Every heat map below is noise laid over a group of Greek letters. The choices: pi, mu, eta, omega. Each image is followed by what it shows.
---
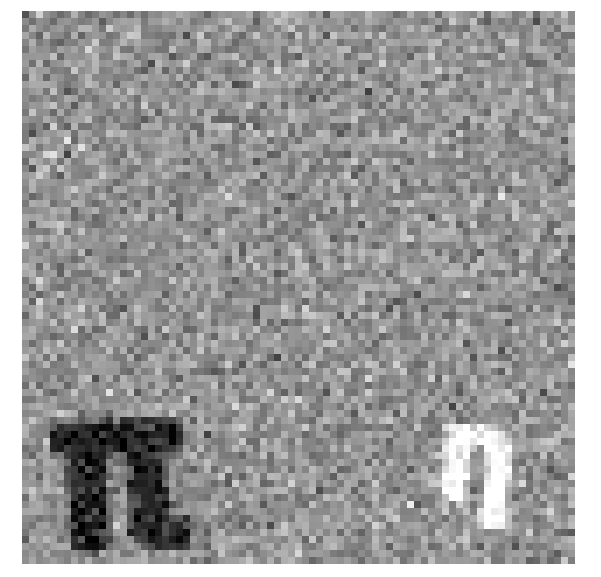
bottom left: dark pi; bottom right: light eta
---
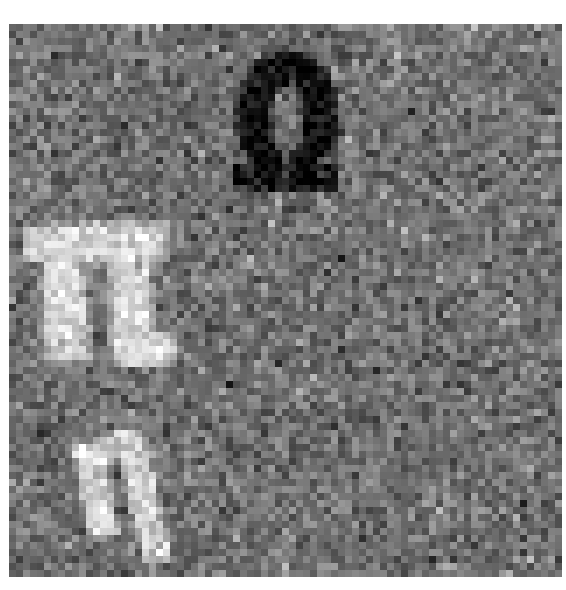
top middle: dark omega; middle left: light pi; bottom left: light eta
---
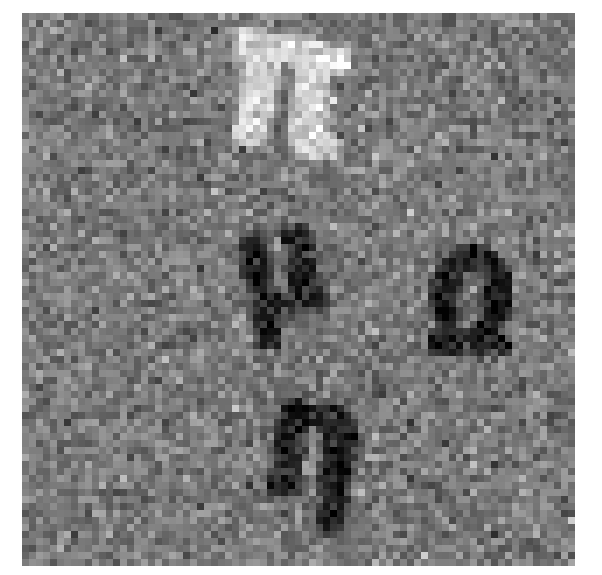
top middle: light pi; centre: dark mu; middle right: dark omega; bottom middle: dark eta
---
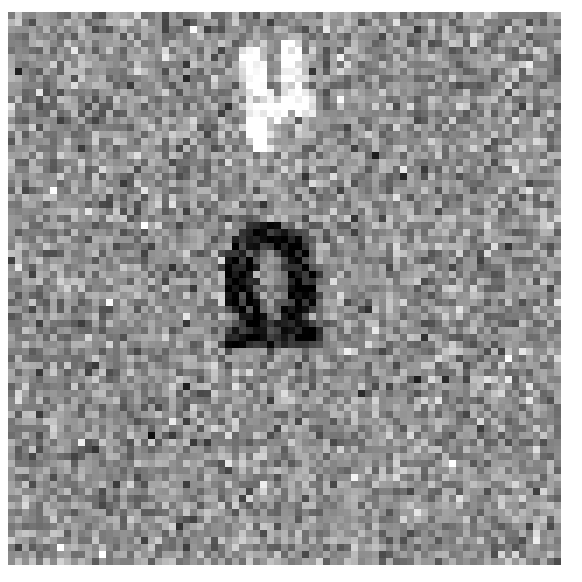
top middle: light mu; centre: dark omega
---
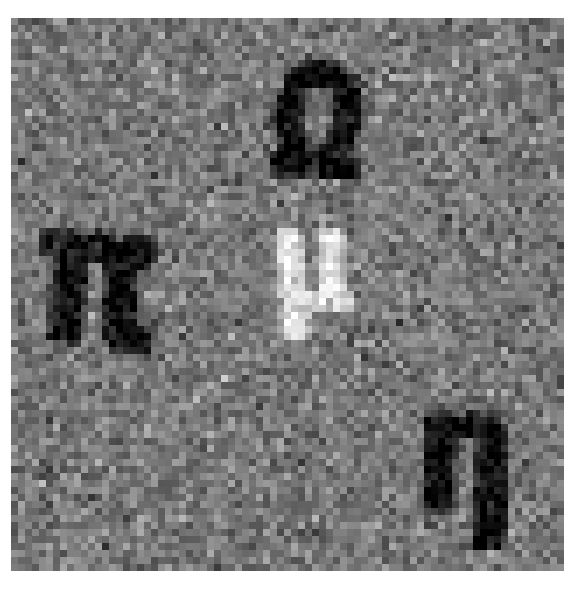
top middle: dark omega; middle left: dark pi; centre: light mu; bottom right: dark eta
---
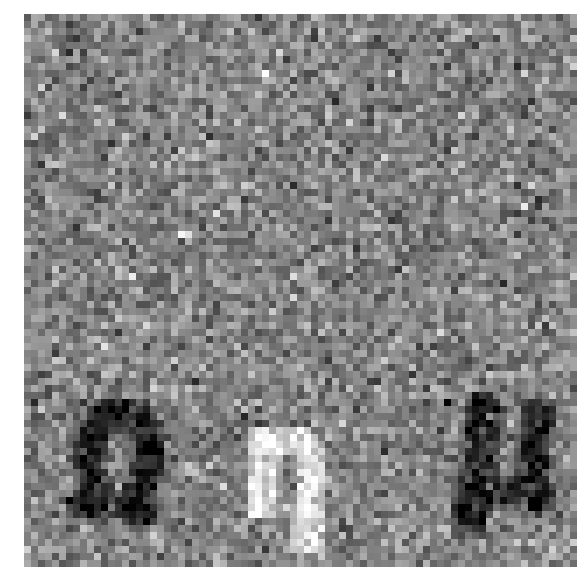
bottom left: dark omega; bottom middle: light eta; bottom right: dark mu
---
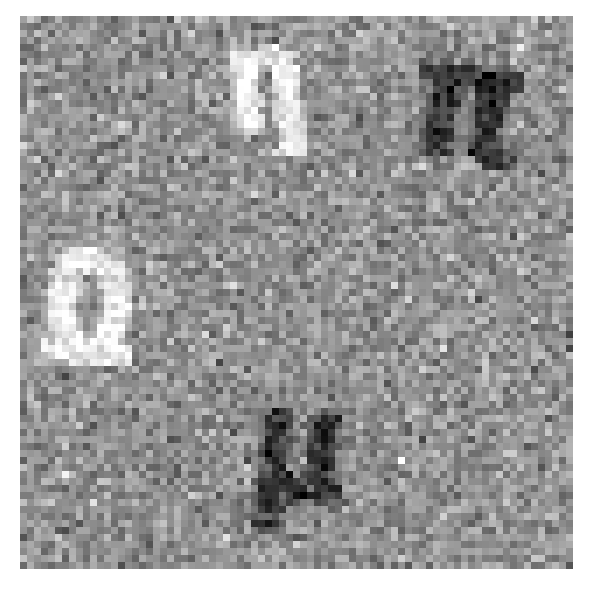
top middle: light eta; top right: dark pi; middle left: light omega; bottom middle: dark mu
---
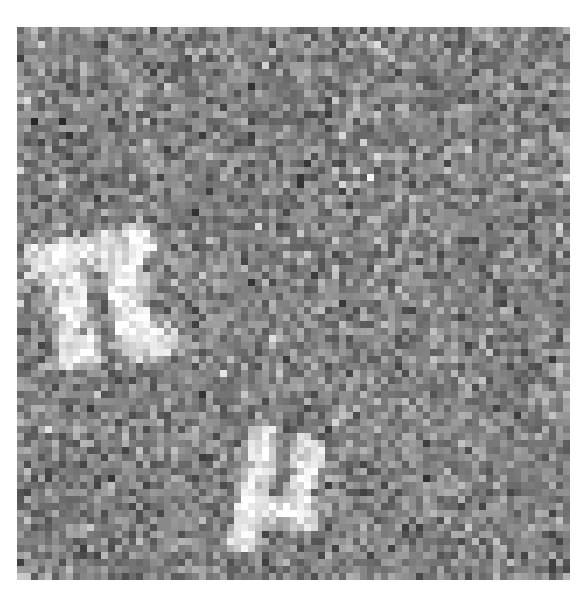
middle left: light pi; bottom middle: light mu
